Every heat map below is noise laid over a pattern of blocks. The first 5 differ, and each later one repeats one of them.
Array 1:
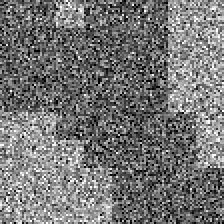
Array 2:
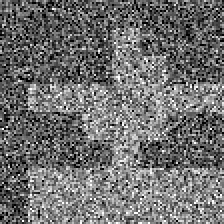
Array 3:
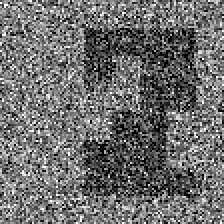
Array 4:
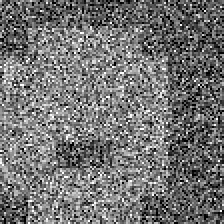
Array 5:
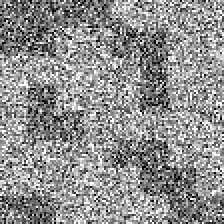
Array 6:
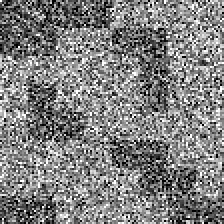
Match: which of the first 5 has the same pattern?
5
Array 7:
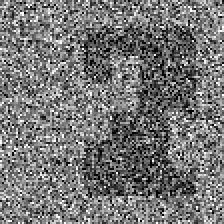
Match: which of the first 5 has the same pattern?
3
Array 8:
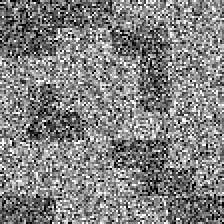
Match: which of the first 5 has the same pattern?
5
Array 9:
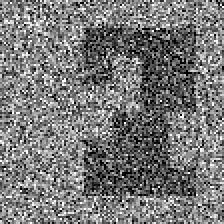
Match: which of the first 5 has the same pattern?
3
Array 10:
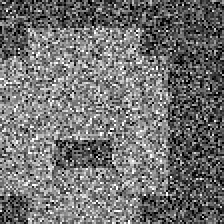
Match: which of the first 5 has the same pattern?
4
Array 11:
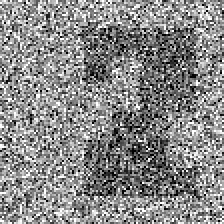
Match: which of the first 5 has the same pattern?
3
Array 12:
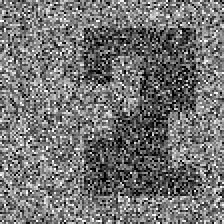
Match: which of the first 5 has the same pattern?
3
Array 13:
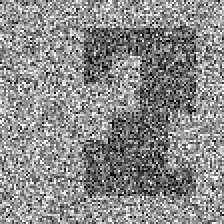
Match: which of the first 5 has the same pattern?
3
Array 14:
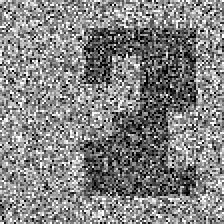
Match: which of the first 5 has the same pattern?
3
